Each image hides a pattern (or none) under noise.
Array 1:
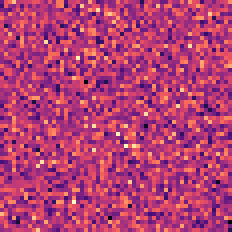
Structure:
only noise
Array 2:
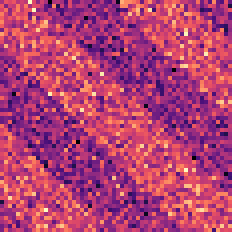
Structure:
diagonal stripes
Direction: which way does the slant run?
top left to bottom right
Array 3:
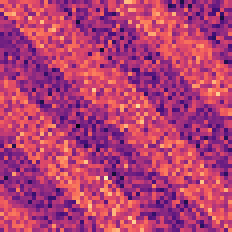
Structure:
diagonal stripes
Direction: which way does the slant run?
top left to bottom right
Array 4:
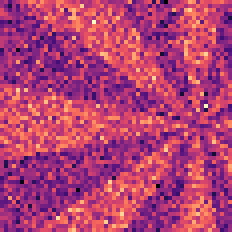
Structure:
spokes from one point
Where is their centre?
middle right
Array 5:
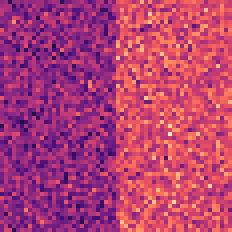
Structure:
a sharp edge
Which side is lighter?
right
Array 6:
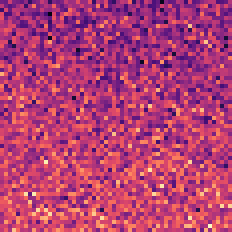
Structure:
a smooth slope
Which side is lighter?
bottom
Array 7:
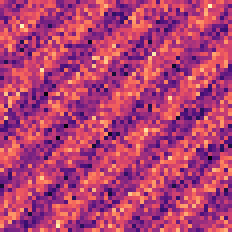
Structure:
diagonal stripes
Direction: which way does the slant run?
bottom left to top right
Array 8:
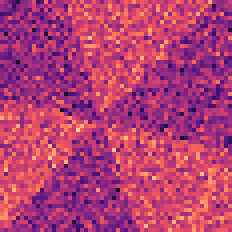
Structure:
spokes from one point
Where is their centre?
centre
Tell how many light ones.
3
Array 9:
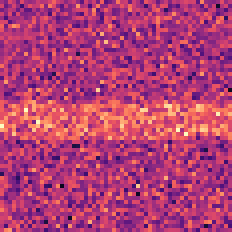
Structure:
one horizontal stripe
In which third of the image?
middle
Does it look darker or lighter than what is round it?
lighter
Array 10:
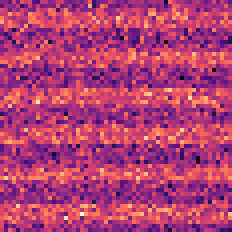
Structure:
horizontal stripes
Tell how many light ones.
6
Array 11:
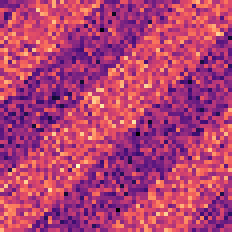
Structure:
diagonal stripes
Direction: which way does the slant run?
bottom left to top right
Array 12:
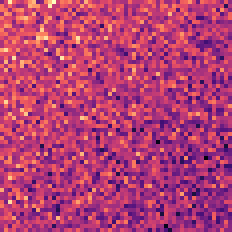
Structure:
a smooth slope
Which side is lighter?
top left
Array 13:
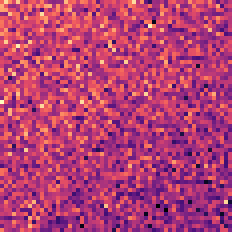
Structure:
a smooth slope
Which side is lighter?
top left
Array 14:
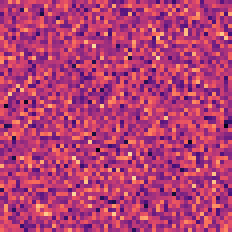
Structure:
only noise
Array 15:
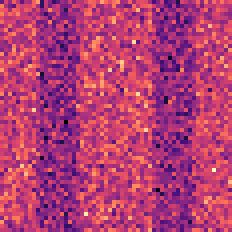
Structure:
vertical stripes
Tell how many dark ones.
2
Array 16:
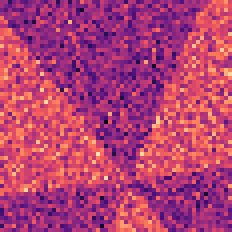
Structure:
spokes from one point
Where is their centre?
bottom middle
